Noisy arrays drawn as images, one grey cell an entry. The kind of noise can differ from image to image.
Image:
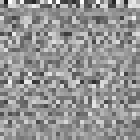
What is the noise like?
rows of uneven size
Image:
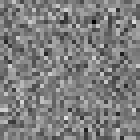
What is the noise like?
independent entries
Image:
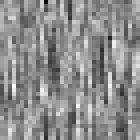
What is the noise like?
streaked along the columns
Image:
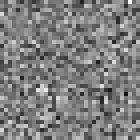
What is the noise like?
low rank plus noise
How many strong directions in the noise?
five to eight
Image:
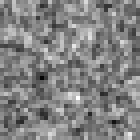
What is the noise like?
blotchy
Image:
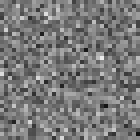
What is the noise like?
independent entries
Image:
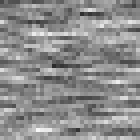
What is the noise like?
streaked along the rows
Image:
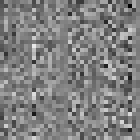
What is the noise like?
columns of uneven size
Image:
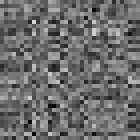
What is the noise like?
low rank plus noise
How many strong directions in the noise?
one
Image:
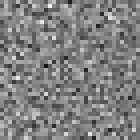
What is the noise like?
independent entries
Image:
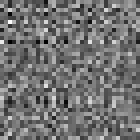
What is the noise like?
low rank plus noise
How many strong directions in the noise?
one
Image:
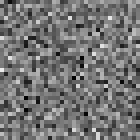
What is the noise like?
independent entries
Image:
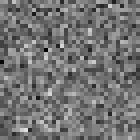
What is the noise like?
low rank plus noise
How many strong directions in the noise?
five to eight
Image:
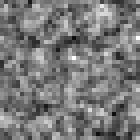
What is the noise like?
blotchy
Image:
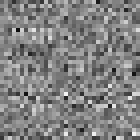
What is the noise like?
low rank plus noise
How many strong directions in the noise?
two
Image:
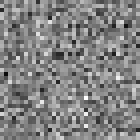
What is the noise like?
low rank plus noise
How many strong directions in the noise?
five to eight
